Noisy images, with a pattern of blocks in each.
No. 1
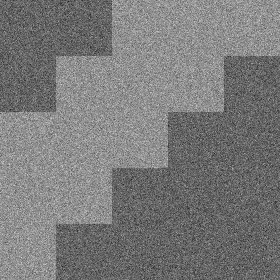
mirrored about the diagonal from the top left
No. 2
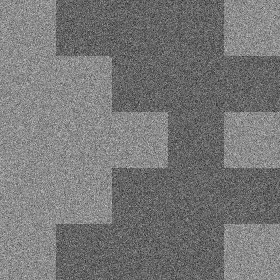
top and bottom mirror each other
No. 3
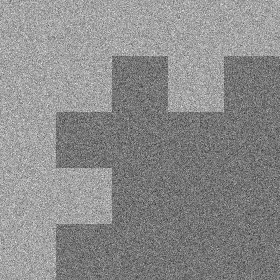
mirrored about the diagonal from the top left
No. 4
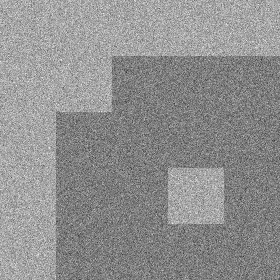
mirrored about the diagonal from the top left
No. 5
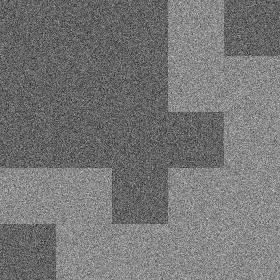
mirrored about the diagonal from the top left
